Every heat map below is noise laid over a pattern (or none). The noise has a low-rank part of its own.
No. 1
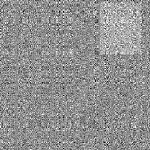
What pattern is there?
one block
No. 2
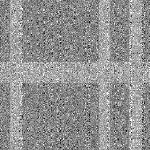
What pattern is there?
bands of rows crossing bands of columns
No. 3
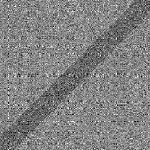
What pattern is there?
a diagonal band
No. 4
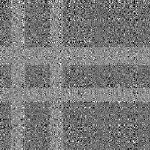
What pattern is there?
bands of rows crossing bands of columns
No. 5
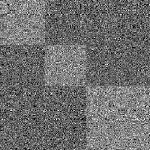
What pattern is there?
blocks along the diagonal
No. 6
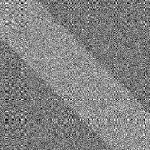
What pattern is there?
a diagonal band
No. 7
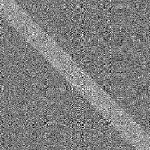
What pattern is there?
a diagonal band
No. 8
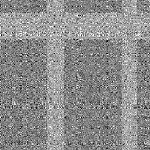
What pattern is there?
bands of rows crossing bands of columns
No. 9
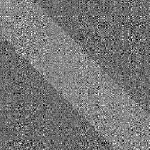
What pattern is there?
a diagonal band
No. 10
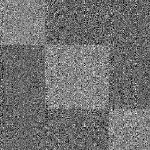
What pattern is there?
blocks along the diagonal
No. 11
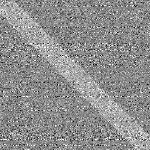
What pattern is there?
a diagonal band
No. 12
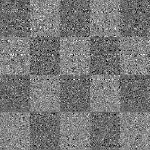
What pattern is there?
a checkerboard
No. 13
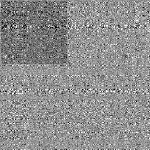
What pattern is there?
one block
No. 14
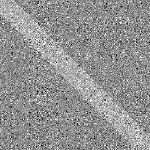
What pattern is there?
a diagonal band
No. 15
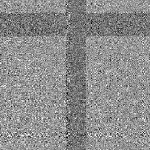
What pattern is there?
bands of rows crossing bands of columns
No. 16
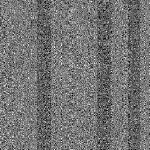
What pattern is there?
bands of columns
